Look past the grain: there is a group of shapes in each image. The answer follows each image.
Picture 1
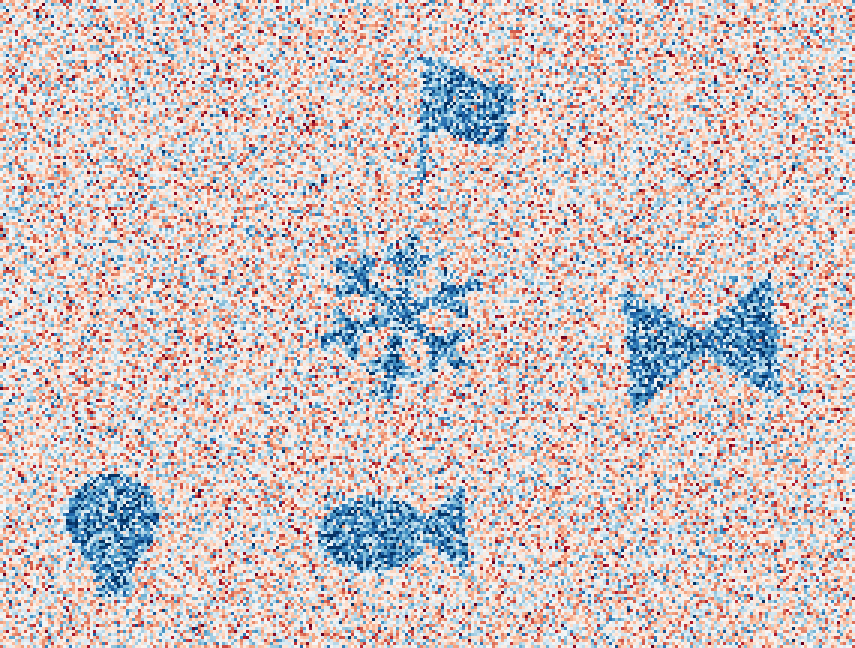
top middle: flag; centre: snowflake; middle right: bow tie; bottom left: light bulb; bottom middle: fish
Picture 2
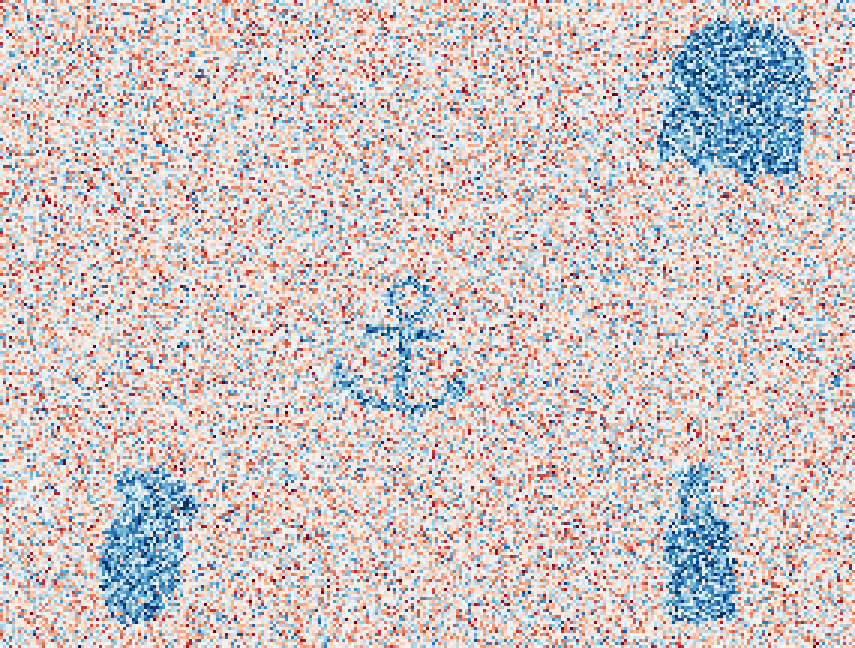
top right: ghost; centre: anchor; bottom left: footprint; bottom right: bottle
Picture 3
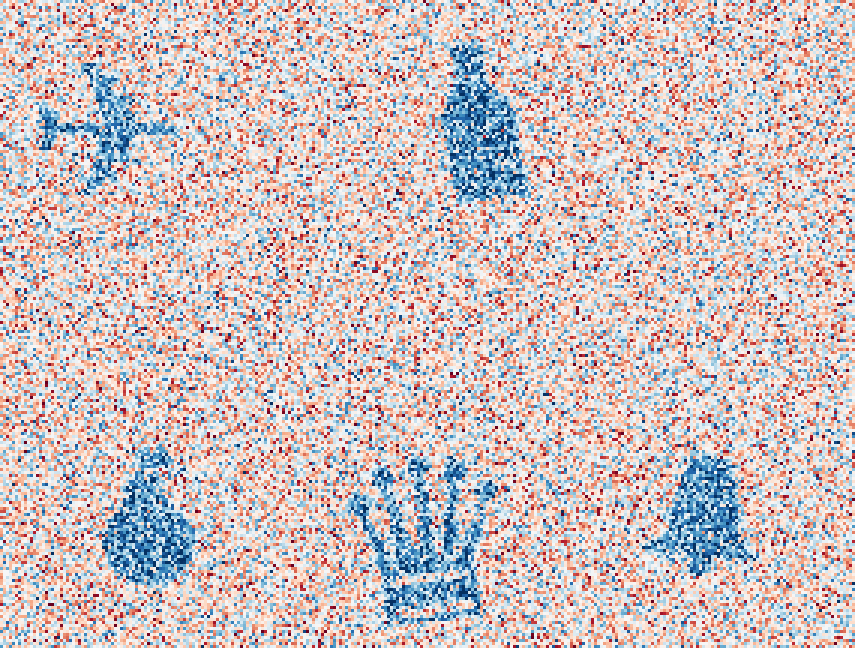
top left: airplane; top middle: bottle; bottom left: pear; bottom middle: chess queen; bottom right: bell
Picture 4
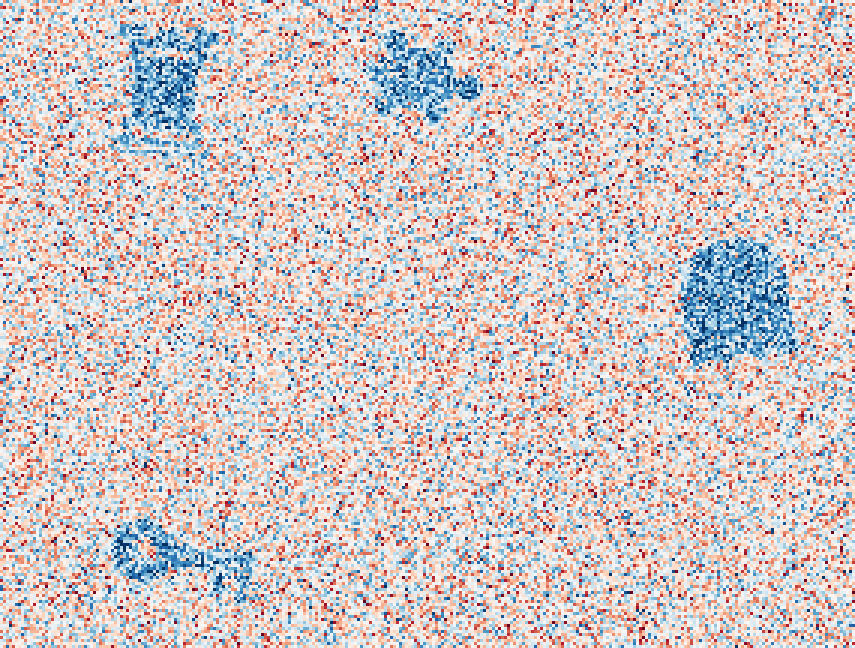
top left: chess rook; top middle: turtle; middle right: ghost; bottom left: key
